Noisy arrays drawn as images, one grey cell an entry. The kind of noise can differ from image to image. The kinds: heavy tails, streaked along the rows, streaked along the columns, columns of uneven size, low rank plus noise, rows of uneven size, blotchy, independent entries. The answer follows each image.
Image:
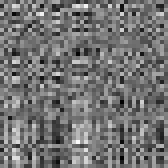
low rank plus noise
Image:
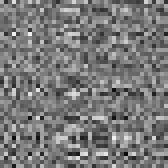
low rank plus noise
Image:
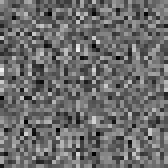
low rank plus noise
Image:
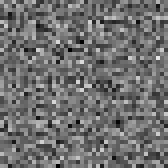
low rank plus noise
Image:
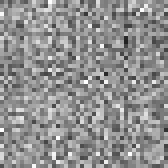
low rank plus noise
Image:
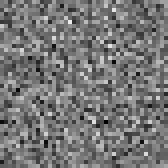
independent entries
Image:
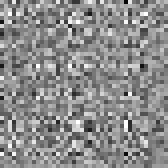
low rank plus noise
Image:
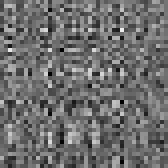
low rank plus noise
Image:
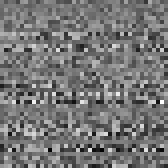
rows of uneven size
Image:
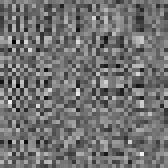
low rank plus noise
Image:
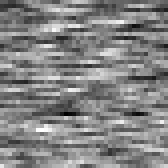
streaked along the rows
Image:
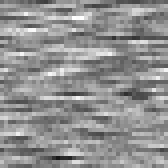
streaked along the rows
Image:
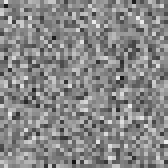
independent entries
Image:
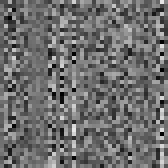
columns of uneven size
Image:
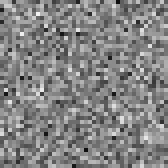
independent entries
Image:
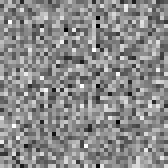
independent entries
